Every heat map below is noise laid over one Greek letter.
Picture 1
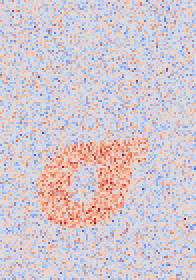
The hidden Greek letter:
sigma
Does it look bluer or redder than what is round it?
redder
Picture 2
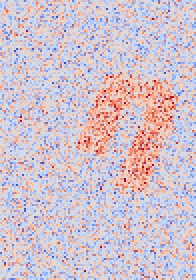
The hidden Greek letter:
eta
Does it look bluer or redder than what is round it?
redder
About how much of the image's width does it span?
half
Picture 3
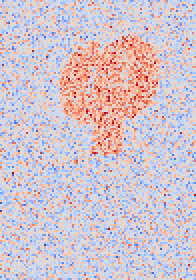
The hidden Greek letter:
phi
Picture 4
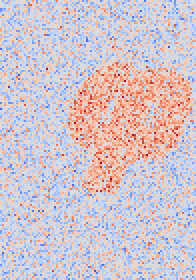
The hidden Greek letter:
phi
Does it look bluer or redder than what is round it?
redder
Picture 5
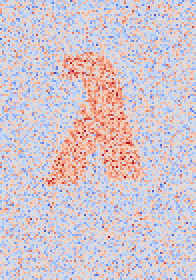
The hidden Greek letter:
lambda
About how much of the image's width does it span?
half
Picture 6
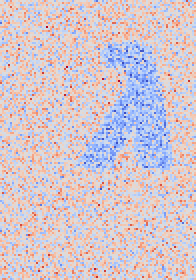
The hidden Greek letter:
lambda
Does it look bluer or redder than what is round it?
bluer
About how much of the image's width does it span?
half
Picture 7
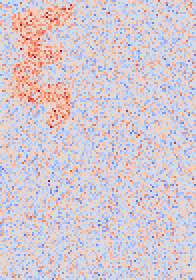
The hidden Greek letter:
xi
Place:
top left
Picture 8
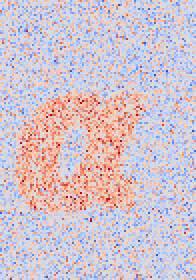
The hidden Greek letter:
alpha
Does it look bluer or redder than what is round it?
redder
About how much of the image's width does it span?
two thirds
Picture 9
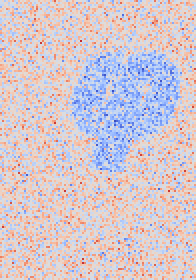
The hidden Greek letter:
phi
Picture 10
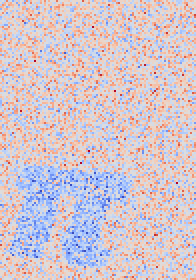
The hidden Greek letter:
pi
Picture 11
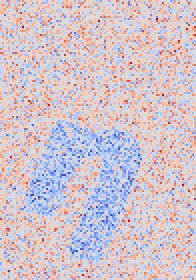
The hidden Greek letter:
eta
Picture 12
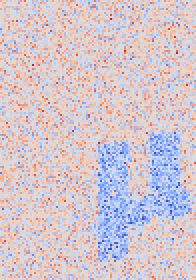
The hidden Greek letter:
mu
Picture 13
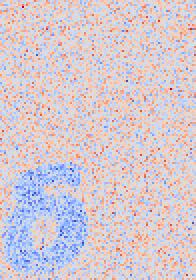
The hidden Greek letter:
delta
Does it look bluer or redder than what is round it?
bluer
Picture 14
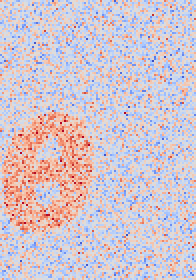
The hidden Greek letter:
theta
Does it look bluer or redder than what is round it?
redder
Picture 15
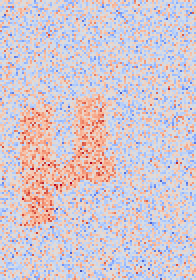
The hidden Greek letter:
mu
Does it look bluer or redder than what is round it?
redder
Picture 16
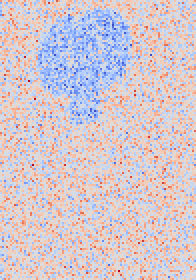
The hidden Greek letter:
phi
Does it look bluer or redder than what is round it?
bluer
